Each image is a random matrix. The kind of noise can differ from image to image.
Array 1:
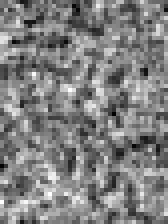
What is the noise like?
blotchy
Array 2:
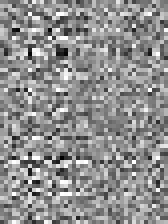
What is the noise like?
low rank plus noise
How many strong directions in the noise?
two
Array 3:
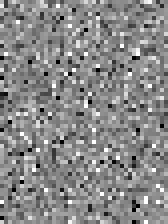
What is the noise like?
heavy tails
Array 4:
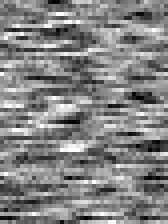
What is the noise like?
streaked along the rows
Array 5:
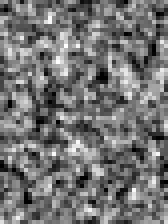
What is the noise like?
blotchy
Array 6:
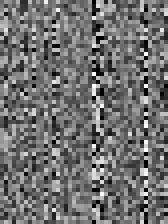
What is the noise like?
columns of uneven size
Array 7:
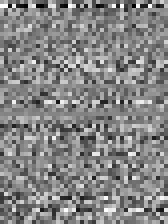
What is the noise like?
rows of uneven size
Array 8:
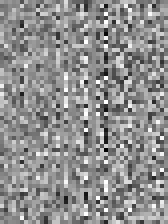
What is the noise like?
columns of uneven size
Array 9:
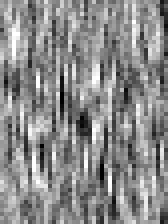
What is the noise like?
streaked along the columns
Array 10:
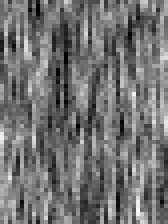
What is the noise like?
streaked along the columns
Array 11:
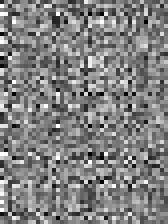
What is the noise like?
low rank plus noise
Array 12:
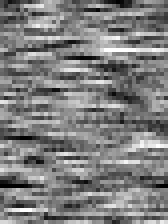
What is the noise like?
streaked along the rows
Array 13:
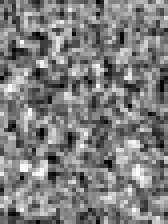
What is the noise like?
blotchy
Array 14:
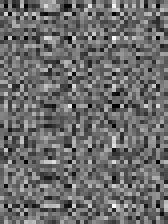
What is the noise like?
low rank plus noise
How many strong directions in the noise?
one
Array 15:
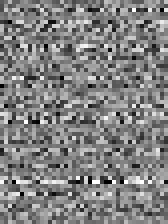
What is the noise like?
rows of uneven size
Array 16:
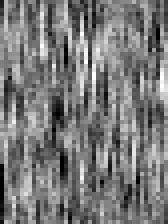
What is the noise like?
streaked along the columns
